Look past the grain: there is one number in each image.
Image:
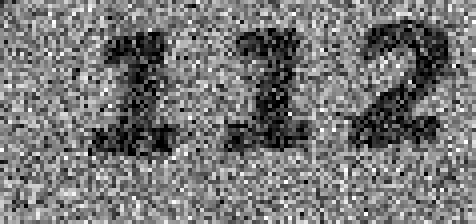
112
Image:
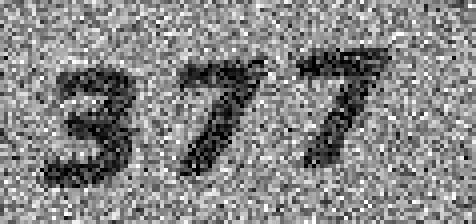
377
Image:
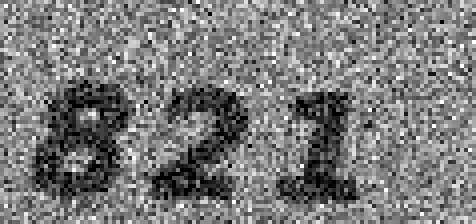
821
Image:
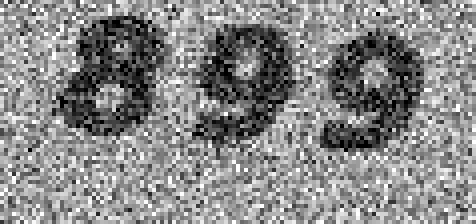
899
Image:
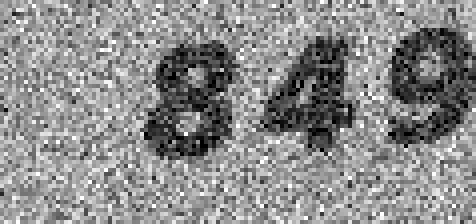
849
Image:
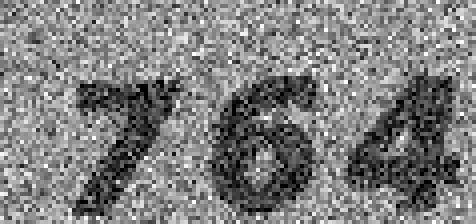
764
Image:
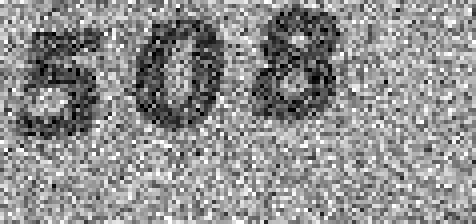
508
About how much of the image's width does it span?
two thirds
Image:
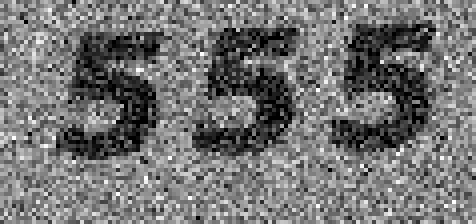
555
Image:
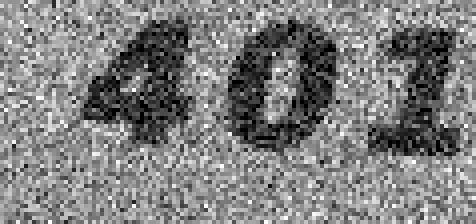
401
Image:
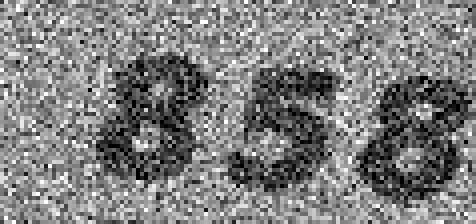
858
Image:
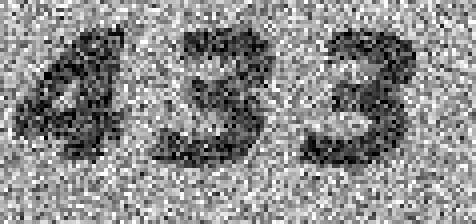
433
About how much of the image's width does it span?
nearly all
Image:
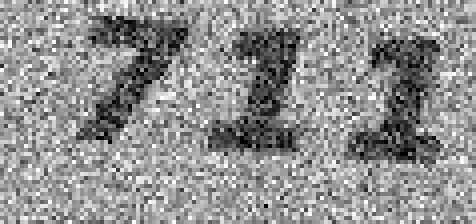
711
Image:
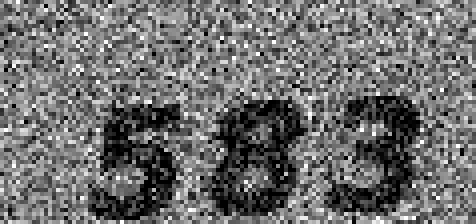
583
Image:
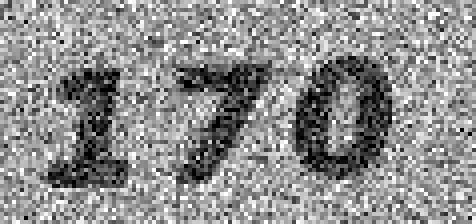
170
